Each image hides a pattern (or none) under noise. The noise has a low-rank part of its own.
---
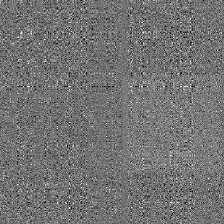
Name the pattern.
one block
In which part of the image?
middle right
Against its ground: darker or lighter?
lighter
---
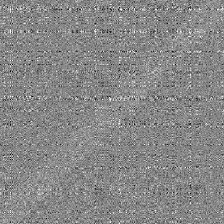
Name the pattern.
a diagonal band
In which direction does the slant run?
bottom left to top right
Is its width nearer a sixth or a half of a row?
a sixth
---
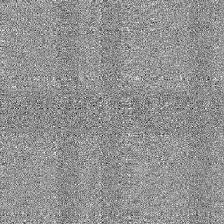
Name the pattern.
bands of rows crossing bands of columns
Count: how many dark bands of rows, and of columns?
1 and 3
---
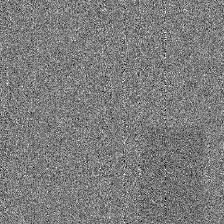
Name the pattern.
one block
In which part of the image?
bottom right
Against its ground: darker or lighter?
darker
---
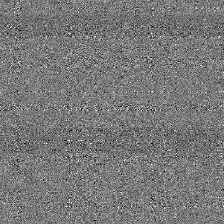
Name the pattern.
bands of rows
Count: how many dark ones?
2
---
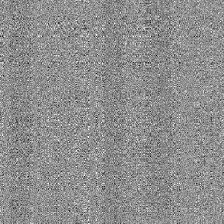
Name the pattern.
bands of columns
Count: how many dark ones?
3
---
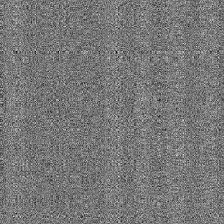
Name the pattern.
bands of columns
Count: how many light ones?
5
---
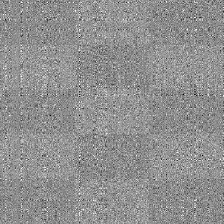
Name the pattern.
a checkerboard
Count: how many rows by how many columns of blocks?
5 by 3
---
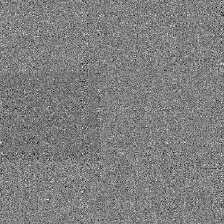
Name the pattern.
one block
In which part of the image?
middle left
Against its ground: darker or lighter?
darker
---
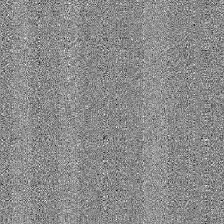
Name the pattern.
bands of columns
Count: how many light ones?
3
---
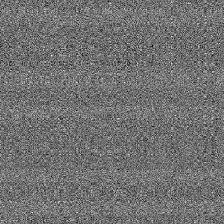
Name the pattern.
bands of rows
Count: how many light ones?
5
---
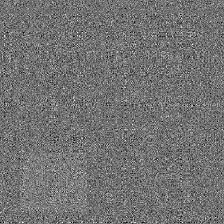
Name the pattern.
one block
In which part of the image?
bottom left
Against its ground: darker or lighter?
lighter
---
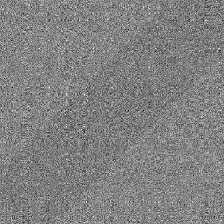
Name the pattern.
a diagonal band
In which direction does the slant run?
bottom left to top right
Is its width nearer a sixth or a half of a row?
a half
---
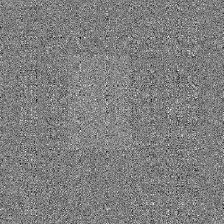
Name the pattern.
one block
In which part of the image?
centre
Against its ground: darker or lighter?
lighter
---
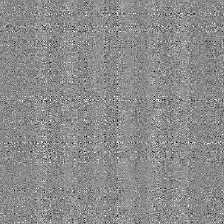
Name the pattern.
bands of columns
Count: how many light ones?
6
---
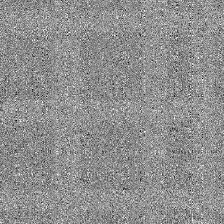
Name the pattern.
bands of rows crossing bands of columns
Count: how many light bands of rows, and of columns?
3 and 3
